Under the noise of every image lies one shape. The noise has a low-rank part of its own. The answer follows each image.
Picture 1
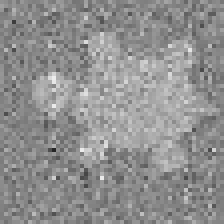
turtle
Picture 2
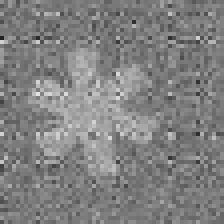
asterisk
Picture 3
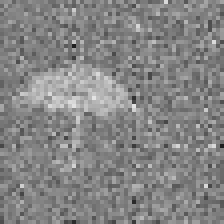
umbrella
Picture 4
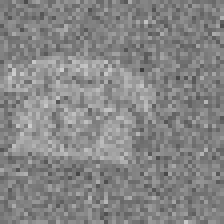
telephone
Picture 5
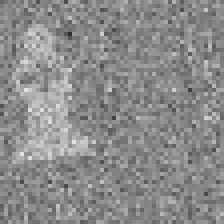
chess bishop
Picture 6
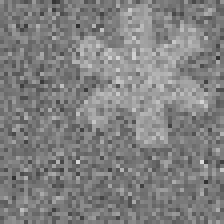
asterisk
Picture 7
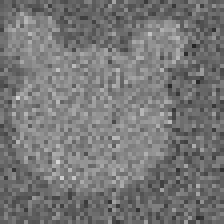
bear's head
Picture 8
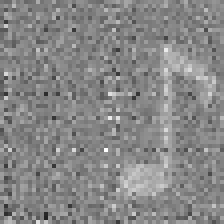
musical note
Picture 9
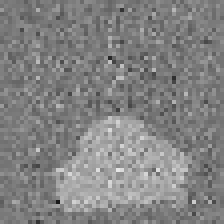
cloud
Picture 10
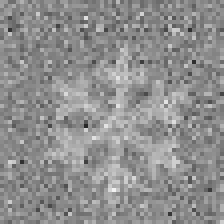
snowflake
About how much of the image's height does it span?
two thirds
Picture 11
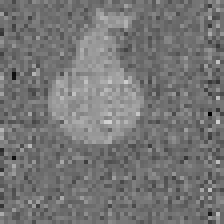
pear
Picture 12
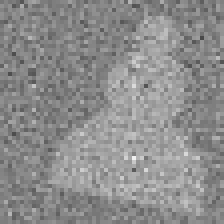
chess pawn
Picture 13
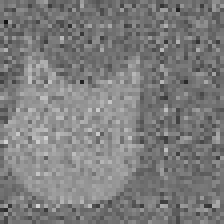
cat's head
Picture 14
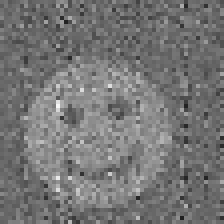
smiling face
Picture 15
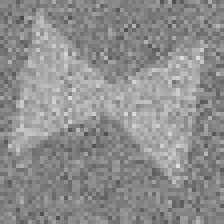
bow tie
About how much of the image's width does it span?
nearly all
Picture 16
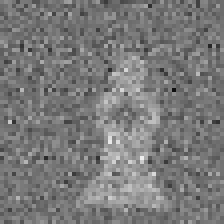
chess bishop
